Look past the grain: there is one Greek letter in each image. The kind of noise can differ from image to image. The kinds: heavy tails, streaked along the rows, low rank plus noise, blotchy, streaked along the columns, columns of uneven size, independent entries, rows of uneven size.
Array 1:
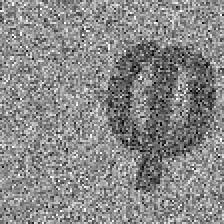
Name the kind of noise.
independent entries
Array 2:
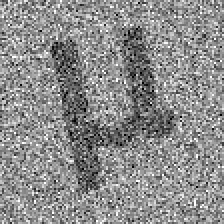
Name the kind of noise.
independent entries
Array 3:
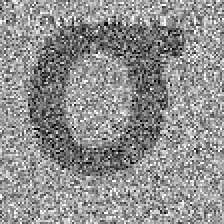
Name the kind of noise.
low rank plus noise
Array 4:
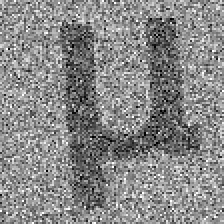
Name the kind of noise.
independent entries
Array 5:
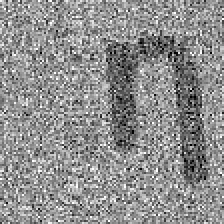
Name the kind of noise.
low rank plus noise
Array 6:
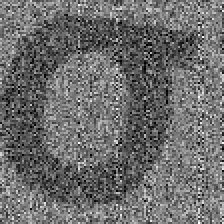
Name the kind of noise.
columns of uneven size
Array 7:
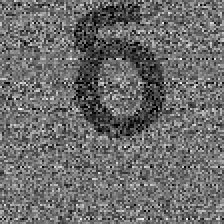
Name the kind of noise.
rows of uneven size
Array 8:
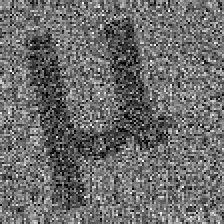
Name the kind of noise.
low rank plus noise
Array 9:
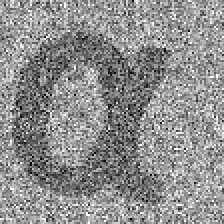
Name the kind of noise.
low rank plus noise
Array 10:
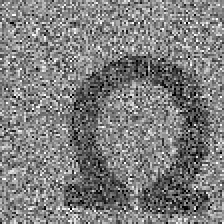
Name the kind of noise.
low rank plus noise
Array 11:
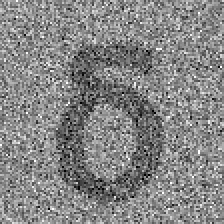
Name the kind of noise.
independent entries
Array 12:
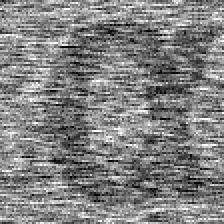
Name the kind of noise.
streaked along the rows
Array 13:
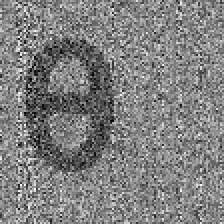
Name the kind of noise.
columns of uneven size
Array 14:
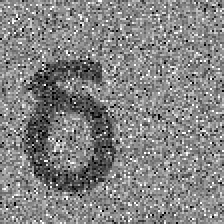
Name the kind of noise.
heavy tails
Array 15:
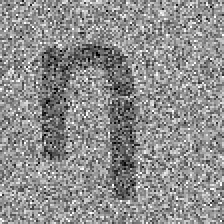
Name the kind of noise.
independent entries
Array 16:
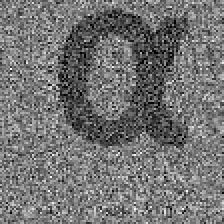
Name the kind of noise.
low rank plus noise
